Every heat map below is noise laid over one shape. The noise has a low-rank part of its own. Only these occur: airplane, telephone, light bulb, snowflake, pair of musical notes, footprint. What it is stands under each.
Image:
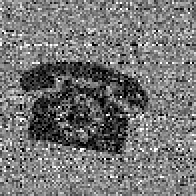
telephone
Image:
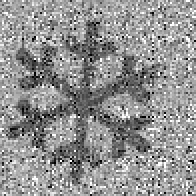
snowflake
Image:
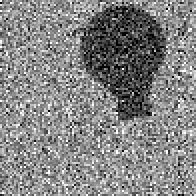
light bulb
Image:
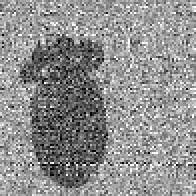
footprint
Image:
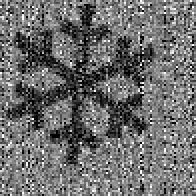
snowflake
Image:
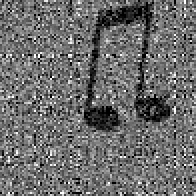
pair of musical notes
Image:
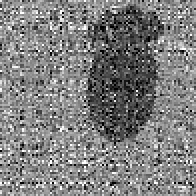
footprint
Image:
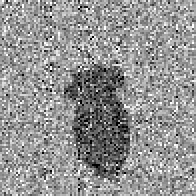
footprint
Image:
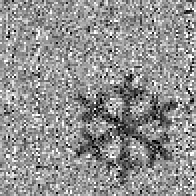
snowflake
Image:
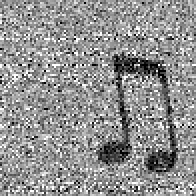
pair of musical notes
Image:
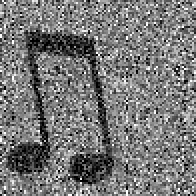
pair of musical notes
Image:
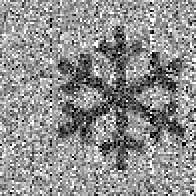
snowflake
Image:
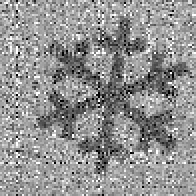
snowflake
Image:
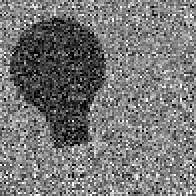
light bulb
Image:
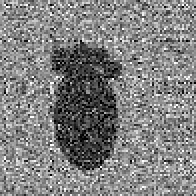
footprint
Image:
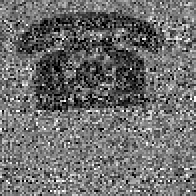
telephone
